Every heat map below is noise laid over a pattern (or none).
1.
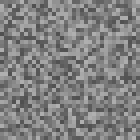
only noise
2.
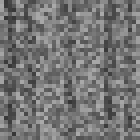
bands of columns
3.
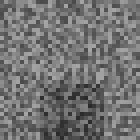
one block
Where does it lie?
bottom middle
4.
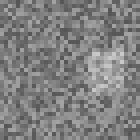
one block
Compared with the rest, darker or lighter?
lighter
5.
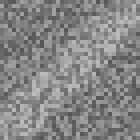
a diagonal band
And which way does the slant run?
bottom left to top right
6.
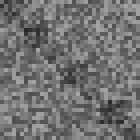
blocks along the diagonal
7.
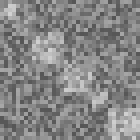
blocks along the diagonal
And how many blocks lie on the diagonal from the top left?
6
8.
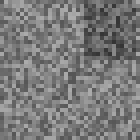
one block
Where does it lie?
top right
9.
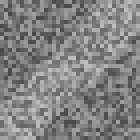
a diagonal band
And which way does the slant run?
bottom left to top right
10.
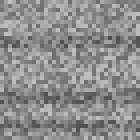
bands of rows
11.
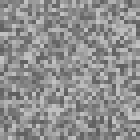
only noise
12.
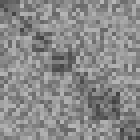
blocks along the diagonal
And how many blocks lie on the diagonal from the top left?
7
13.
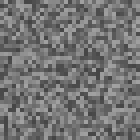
only noise
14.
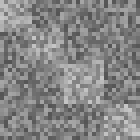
blocks along the diagonal
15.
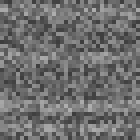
bands of rows
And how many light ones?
4
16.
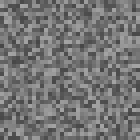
only noise
